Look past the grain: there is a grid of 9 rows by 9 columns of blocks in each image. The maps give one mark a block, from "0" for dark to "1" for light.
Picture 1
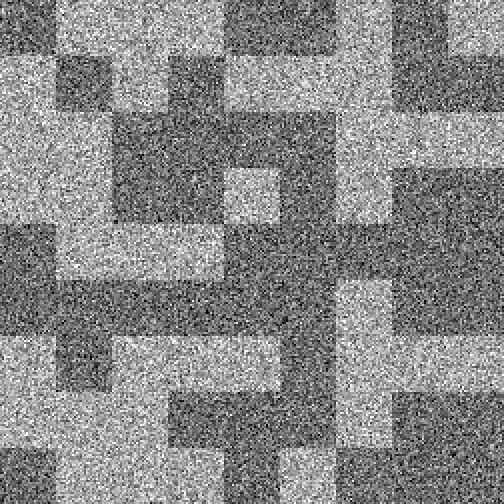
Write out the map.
0 1 1 1 0 0 1 0 1
1 0 1 0 1 1 1 0 0
1 1 0 0 0 0 1 1 1
1 1 0 0 1 0 1 0 0
0 1 1 1 0 0 0 0 0
0 0 0 0 0 0 1 0 0
1 0 1 1 1 0 1 1 1
1 1 1 0 0 0 1 0 0
0 1 1 1 0 1 0 0 0
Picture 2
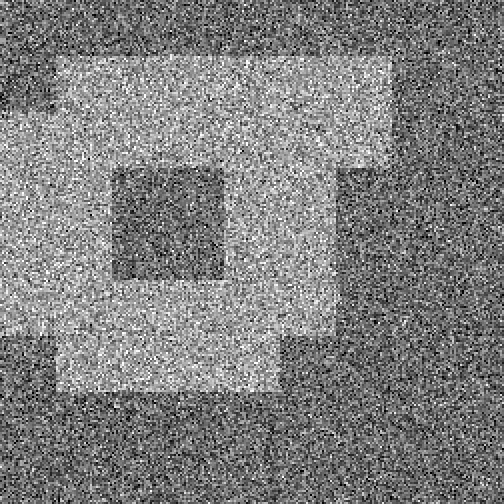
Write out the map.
0 0 0 0 0 0 0 0 0
0 1 1 1 1 1 1 0 0
1 1 1 1 1 1 1 0 0
1 1 0 0 1 1 0 0 0
1 1 0 0 1 1 0 0 0
1 1 1 1 1 1 0 0 0
0 1 1 1 1 0 0 0 0
0 0 0 0 0 0 0 0 0
0 0 0 0 0 0 0 0 0
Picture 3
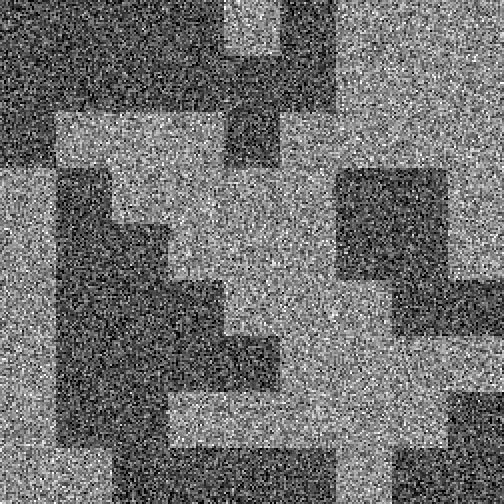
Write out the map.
0 0 0 0 1 0 1 1 1
0 0 0 0 0 0 1 1 1
0 1 1 1 0 1 1 1 1
1 0 1 1 1 1 0 0 1
1 0 0 1 1 1 0 0 1
1 0 0 0 1 1 1 0 0
1 0 0 0 0 1 1 1 1
1 0 0 1 1 1 1 1 0
1 1 0 0 0 0 1 0 0
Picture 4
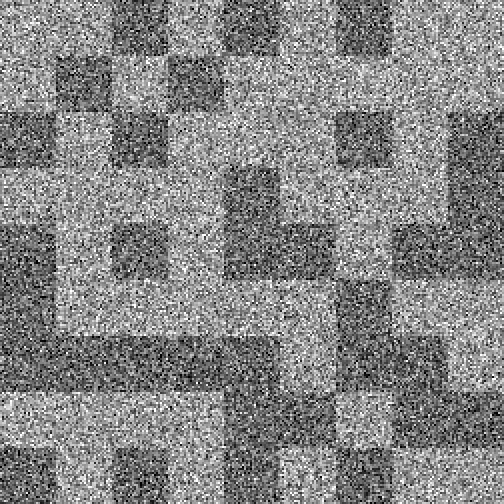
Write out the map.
1 1 0 1 0 1 0 1 1
1 0 1 0 1 1 1 1 1
0 1 0 1 1 1 0 1 0
1 1 1 1 0 1 1 1 0
0 1 0 1 0 0 1 0 0
0 1 1 1 1 1 0 1 1
0 0 0 0 0 1 0 0 1
1 1 1 1 0 0 1 0 0
0 1 0 1 0 1 0 1 1
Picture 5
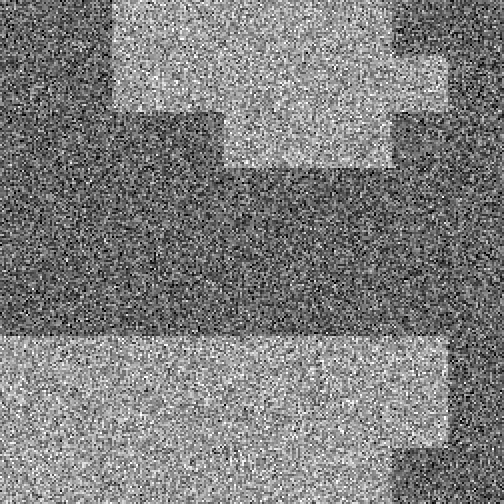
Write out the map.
0 0 1 1 1 1 1 0 0
0 0 1 1 1 1 1 1 0
0 0 0 0 1 1 1 0 0
0 0 0 0 0 0 0 0 0
0 0 0 0 0 0 0 0 0
0 0 0 0 0 0 0 0 0
1 1 1 1 1 1 1 1 0
1 1 1 1 1 1 1 1 0
1 1 1 1 1 1 1 0 0
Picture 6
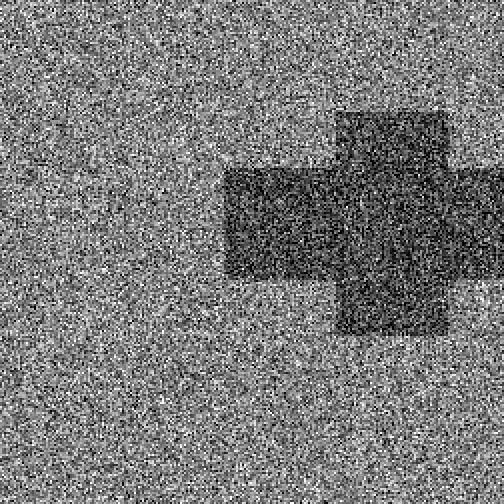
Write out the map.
1 1 1 1 1 1 1 1 1
1 1 1 1 1 1 1 1 1
1 1 1 1 1 1 0 0 1
1 1 1 1 0 0 0 0 0
1 1 1 1 0 0 0 0 0
1 1 1 1 1 1 0 0 1
1 1 1 1 1 1 1 1 1
1 1 1 1 1 1 1 1 1
1 1 1 1 1 1 1 1 1
